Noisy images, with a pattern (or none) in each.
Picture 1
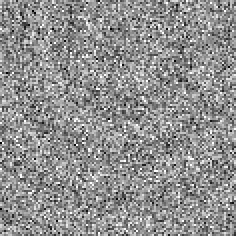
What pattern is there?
rings round one point
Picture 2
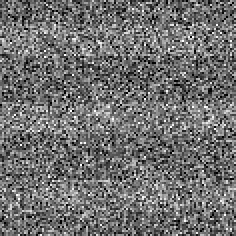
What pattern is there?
horizontal stripes
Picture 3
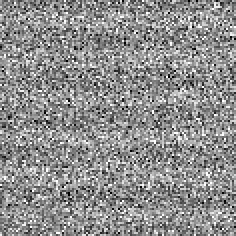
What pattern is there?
horizontal stripes
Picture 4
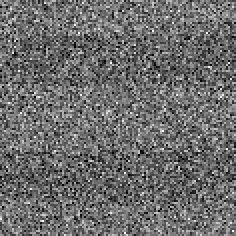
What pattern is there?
horizontal stripes
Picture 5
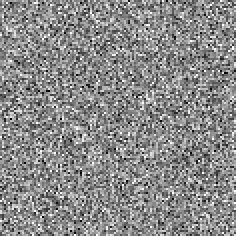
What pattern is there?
only noise
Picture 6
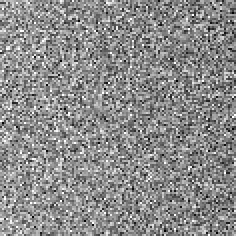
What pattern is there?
a smooth slope
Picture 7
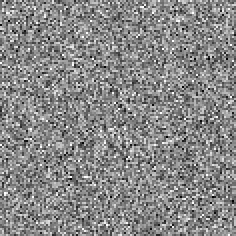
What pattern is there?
only noise
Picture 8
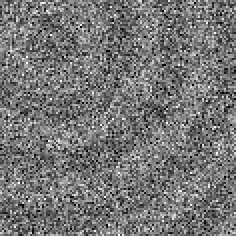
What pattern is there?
rings round one point
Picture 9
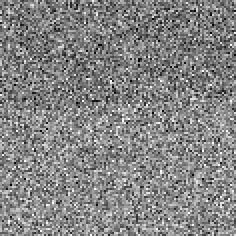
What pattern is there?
a sharp edge
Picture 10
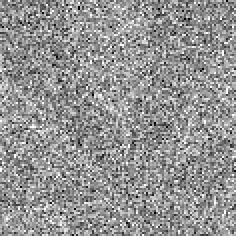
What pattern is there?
spokes from one point
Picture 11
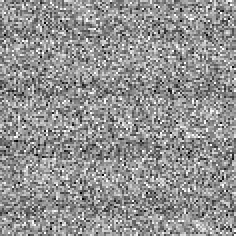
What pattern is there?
horizontal stripes
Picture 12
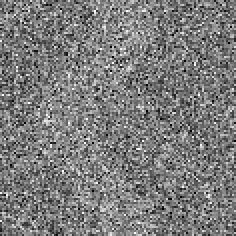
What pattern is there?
a wavy band
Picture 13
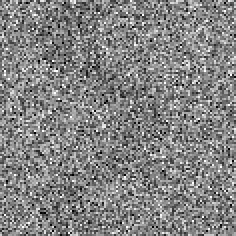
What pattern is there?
a wavy band
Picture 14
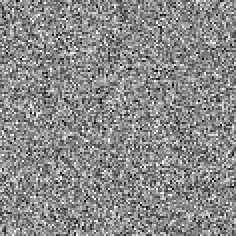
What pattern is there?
only noise
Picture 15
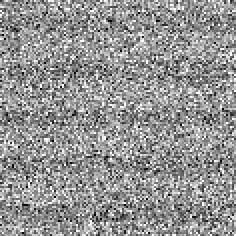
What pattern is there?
horizontal stripes
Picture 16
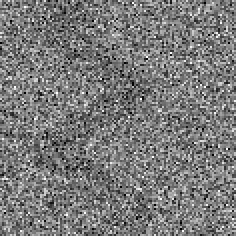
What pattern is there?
a wavy band
